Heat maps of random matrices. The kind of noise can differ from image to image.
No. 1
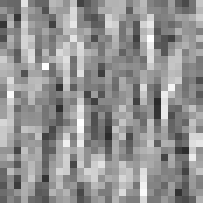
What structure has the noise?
streaked along the columns
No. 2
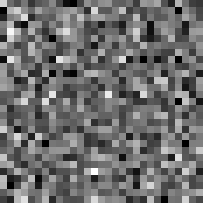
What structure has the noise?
low rank plus noise
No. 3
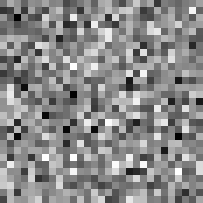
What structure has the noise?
independent entries
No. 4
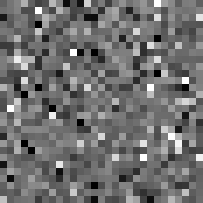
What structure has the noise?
heavy tails
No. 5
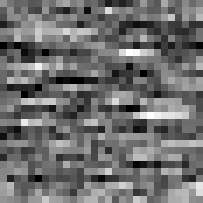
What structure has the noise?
streaked along the rows
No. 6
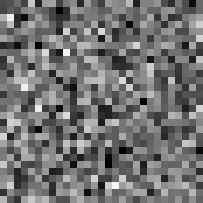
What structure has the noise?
independent entries
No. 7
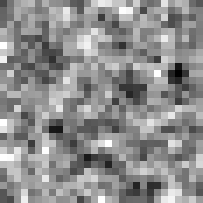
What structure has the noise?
blotchy
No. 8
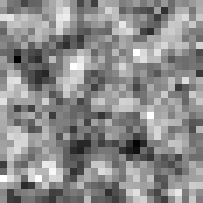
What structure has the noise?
blotchy
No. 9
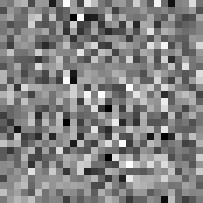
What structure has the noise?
low rank plus noise
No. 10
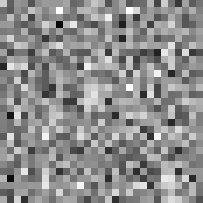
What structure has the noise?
low rank plus noise
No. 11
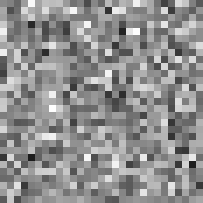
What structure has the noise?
low rank plus noise
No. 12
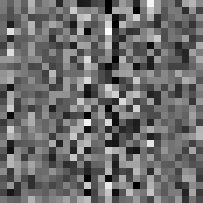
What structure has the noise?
columns of uneven size
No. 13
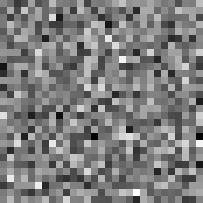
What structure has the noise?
independent entries
